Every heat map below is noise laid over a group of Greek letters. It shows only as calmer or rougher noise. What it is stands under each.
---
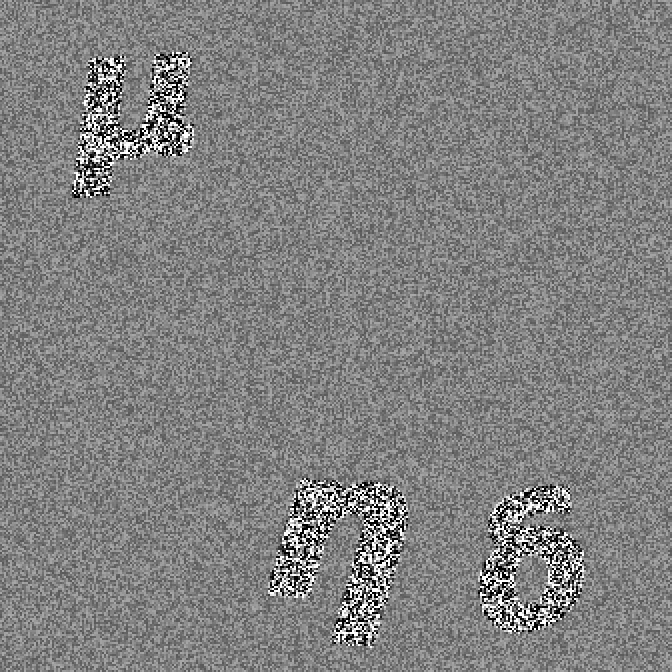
top left: mu; bottom middle: eta; bottom right: delta
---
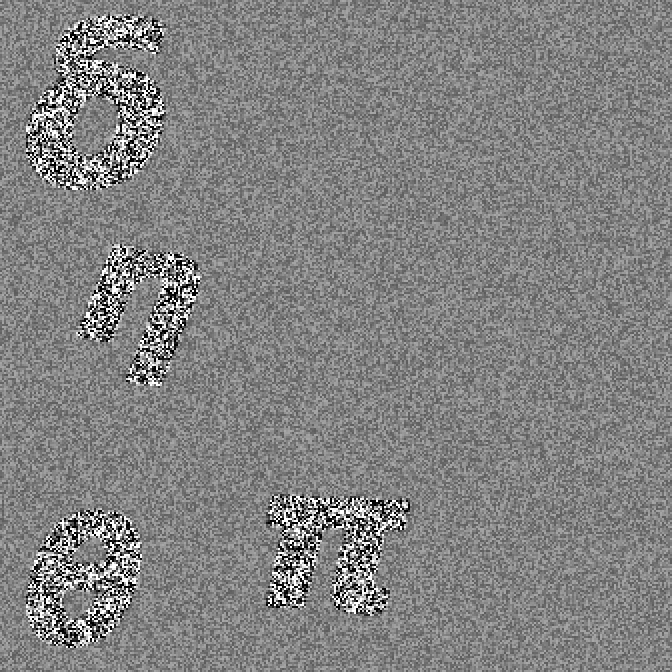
top left: delta; middle left: eta; bottom left: theta; bottom middle: pi
